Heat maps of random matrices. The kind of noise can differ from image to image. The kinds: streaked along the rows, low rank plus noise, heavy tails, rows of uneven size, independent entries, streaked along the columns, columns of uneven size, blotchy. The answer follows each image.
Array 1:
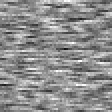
streaked along the rows
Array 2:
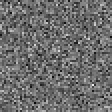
independent entries
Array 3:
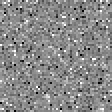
heavy tails
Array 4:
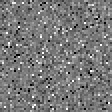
heavy tails
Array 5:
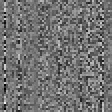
columns of uneven size
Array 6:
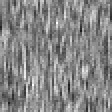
streaked along the columns
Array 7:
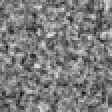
blotchy
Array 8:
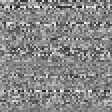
rows of uneven size
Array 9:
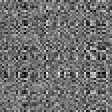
low rank plus noise
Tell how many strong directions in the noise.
one
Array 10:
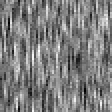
streaked along the columns
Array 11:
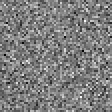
independent entries
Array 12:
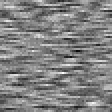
streaked along the rows
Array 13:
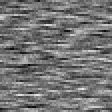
streaked along the rows
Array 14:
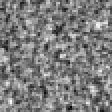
blotchy
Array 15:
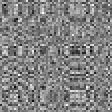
low rank plus noise
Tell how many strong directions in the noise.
one
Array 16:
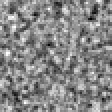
blotchy
